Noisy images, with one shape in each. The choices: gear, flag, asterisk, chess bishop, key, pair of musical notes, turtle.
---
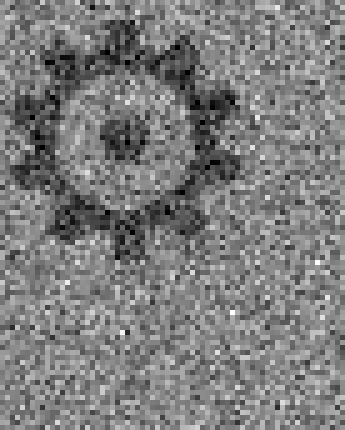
gear
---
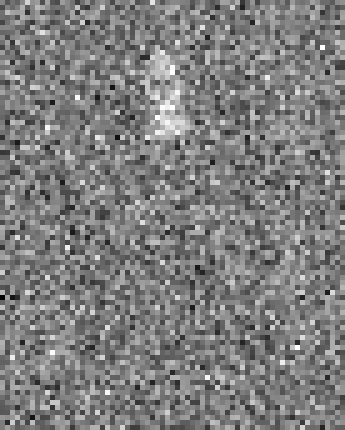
chess bishop
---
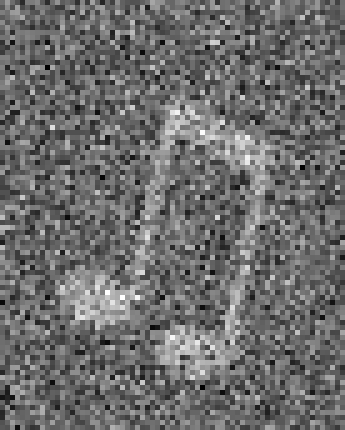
pair of musical notes
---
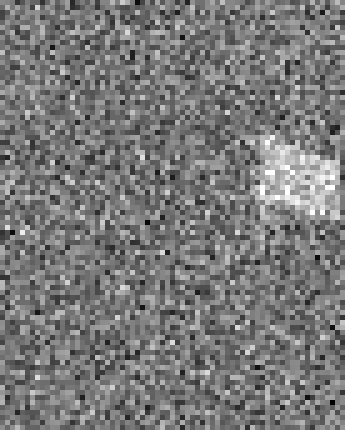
flag
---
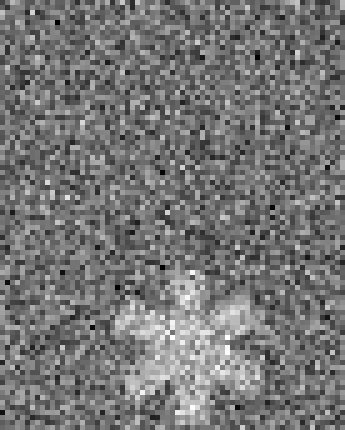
asterisk
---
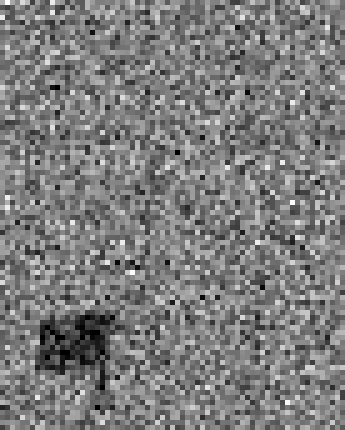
flag
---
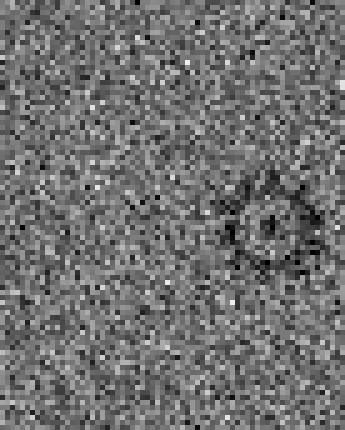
gear
